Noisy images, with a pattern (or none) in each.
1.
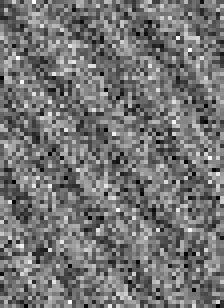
diagonal stripes
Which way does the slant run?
top left to bottom right
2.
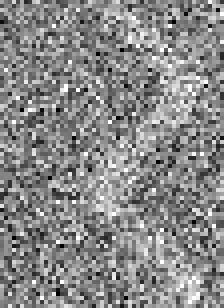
a wavy band
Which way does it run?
top to bottom
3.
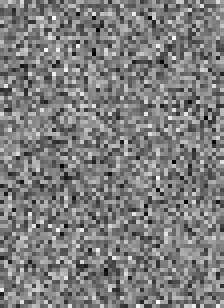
only noise
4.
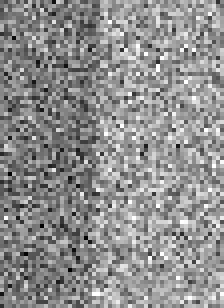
a sharp edge
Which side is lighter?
right
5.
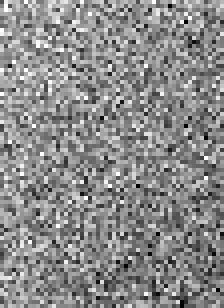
a smooth slope
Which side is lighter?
top left
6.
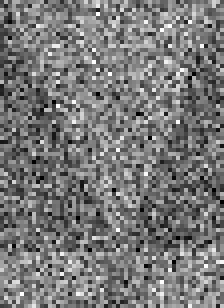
spokes from one point
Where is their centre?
bottom middle
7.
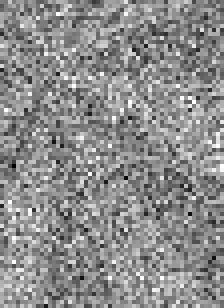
spokes from one point
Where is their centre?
top left
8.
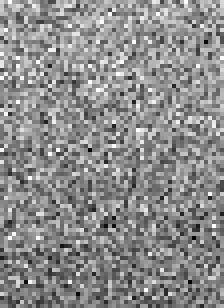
a smooth slope
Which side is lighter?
top
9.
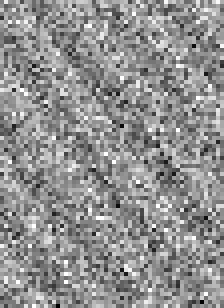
diagonal stripes
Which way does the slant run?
top left to bottom right
